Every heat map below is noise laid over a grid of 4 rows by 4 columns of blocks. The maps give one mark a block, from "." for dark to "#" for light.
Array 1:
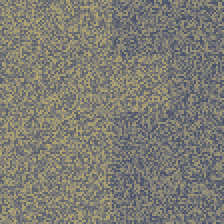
##..
###.
##..
##..
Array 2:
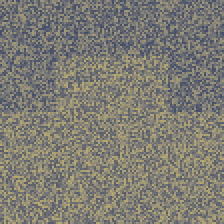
....
.##.
####
####
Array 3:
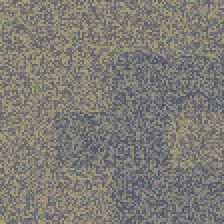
####
##..
#..#
##..
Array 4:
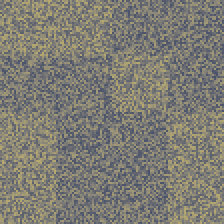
##..
..#.
#..#
#..#
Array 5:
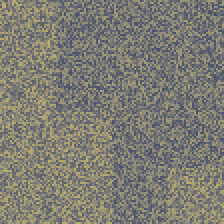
#...
#...
##..
##.#
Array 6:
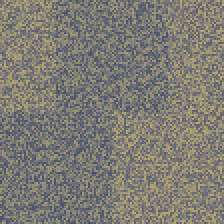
#..#
#..#
..##
..##
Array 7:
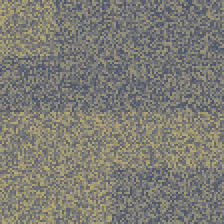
#...
....
####
##..
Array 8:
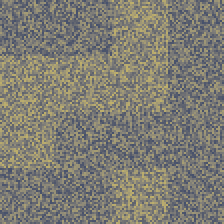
..#.
###.
#...
..#.
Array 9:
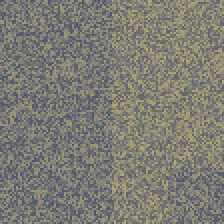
..##
..##
..##
..#.
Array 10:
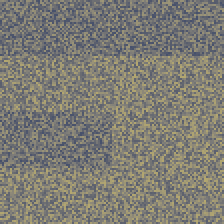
....
####
..##
####
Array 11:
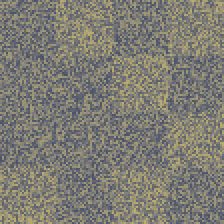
.#.#
..#.
...#
#.#.
